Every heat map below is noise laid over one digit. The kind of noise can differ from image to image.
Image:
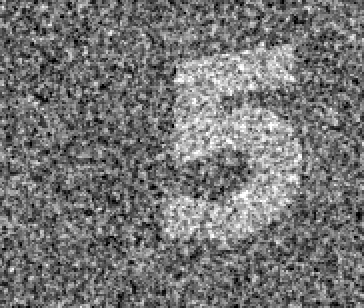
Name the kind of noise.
blotchy
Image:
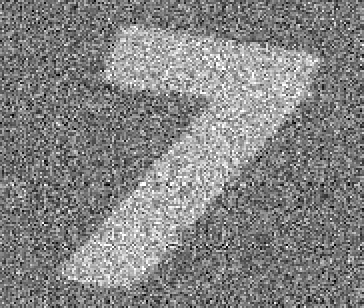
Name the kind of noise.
low rank plus noise
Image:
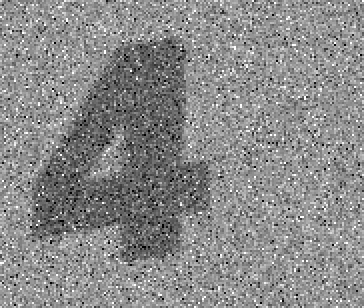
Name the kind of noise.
heavy tails
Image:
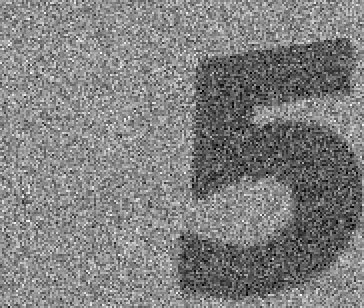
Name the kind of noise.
independent entries
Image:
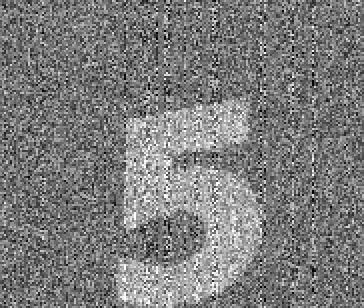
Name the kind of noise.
columns of uneven size
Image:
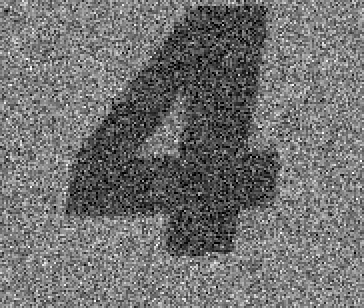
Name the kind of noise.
independent entries
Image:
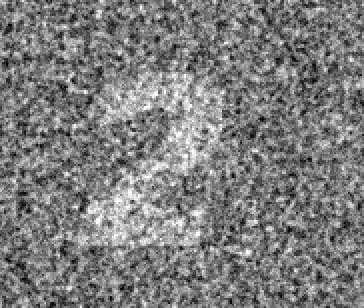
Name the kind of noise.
blotchy
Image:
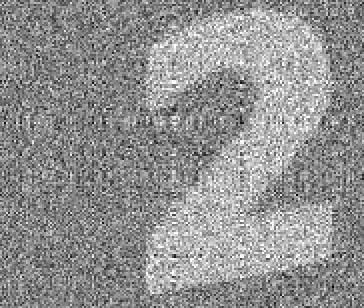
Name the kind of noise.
low rank plus noise
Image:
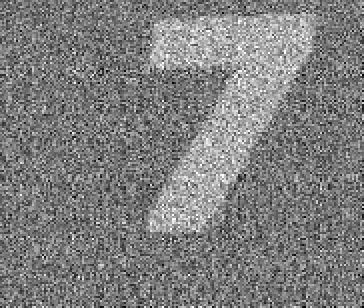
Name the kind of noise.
low rank plus noise
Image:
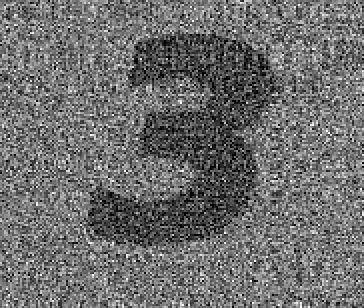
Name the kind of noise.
low rank plus noise
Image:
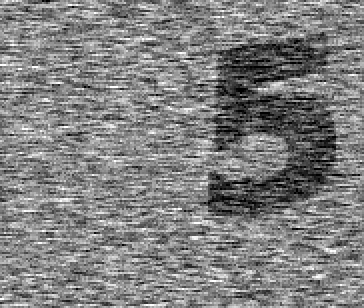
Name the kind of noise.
streaked along the rows
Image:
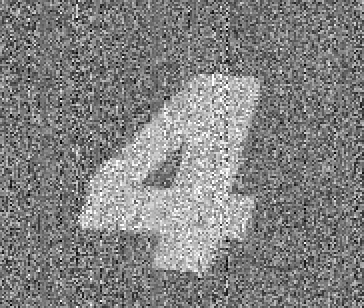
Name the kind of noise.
columns of uneven size
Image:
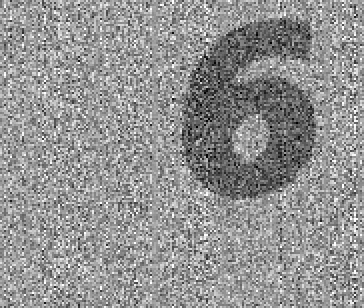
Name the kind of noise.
columns of uneven size
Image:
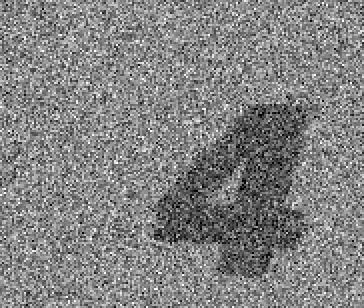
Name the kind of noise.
independent entries
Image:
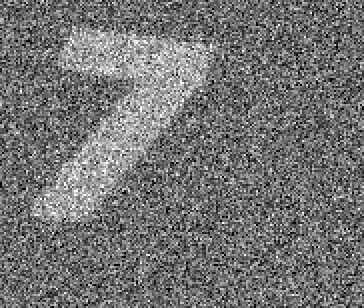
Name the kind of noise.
independent entries
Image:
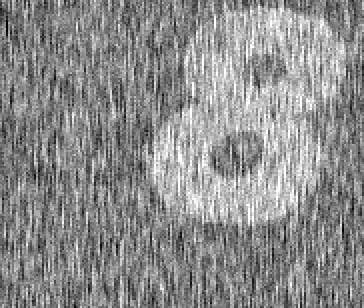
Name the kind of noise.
streaked along the columns
